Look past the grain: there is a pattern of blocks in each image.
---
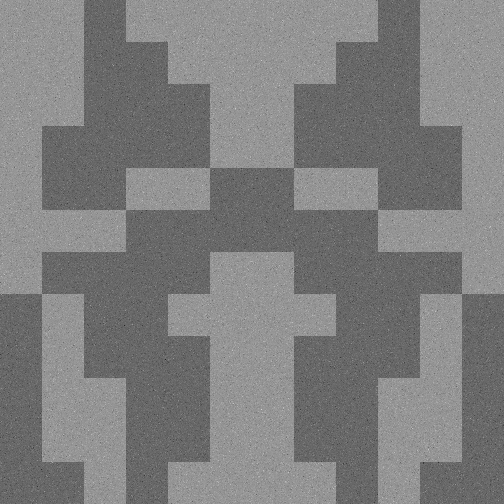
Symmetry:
left and right mirror each other
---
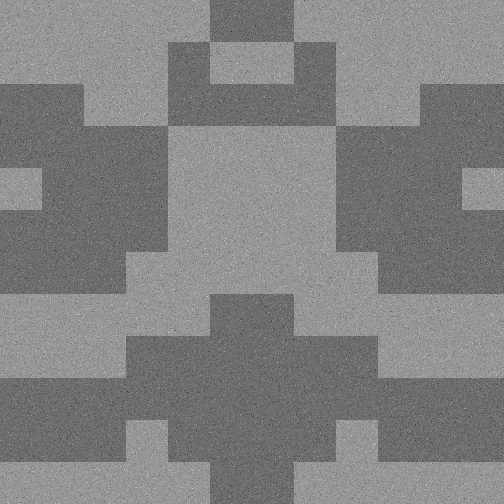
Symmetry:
left and right mirror each other
